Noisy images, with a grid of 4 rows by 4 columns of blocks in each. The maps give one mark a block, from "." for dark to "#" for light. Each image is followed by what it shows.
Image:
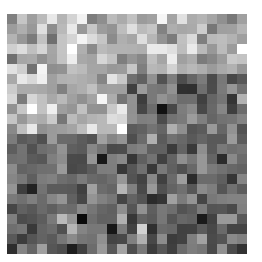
####
##..
....
....
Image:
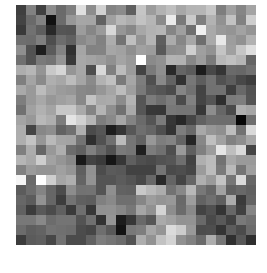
.###
##..
#..#
..#.
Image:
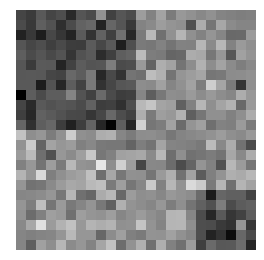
..##
..##
####
###.
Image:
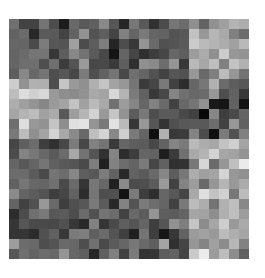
...#
##..
...#
...#
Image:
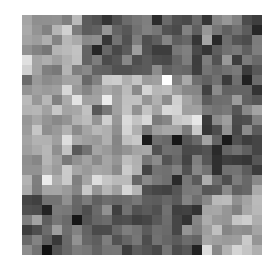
#...
###.
##..
...#
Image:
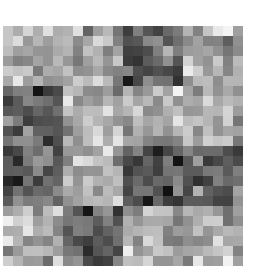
##.#
.###
.#..
#.##
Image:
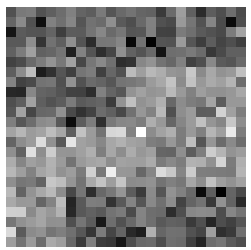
....
..##
####
#...
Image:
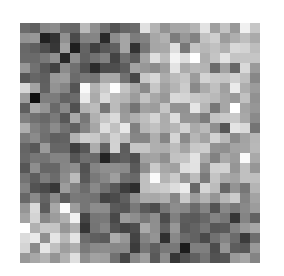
..##
.###
..##
#...
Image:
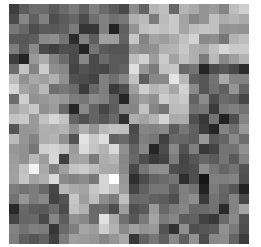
..##
#.#.
##..
.#..
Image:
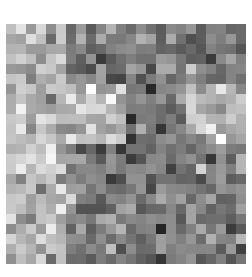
#...
##.#
#...
#...
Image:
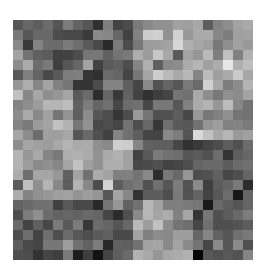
..##
#..#
##..
..#.
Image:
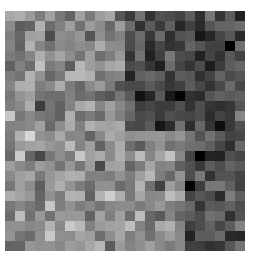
##..
##..
###.
###.
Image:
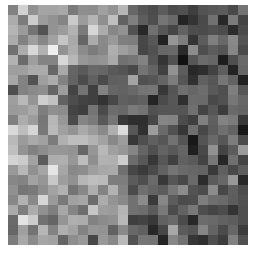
##..
#...
##..
##..
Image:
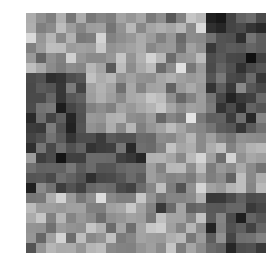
###.
.##.
..##
###.
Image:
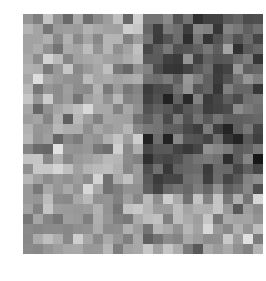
##..
##..
##..
####
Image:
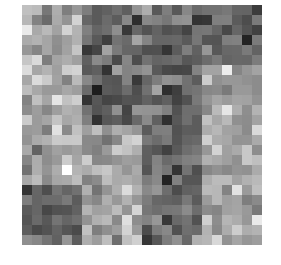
#...
#..#
##.#
.#.#
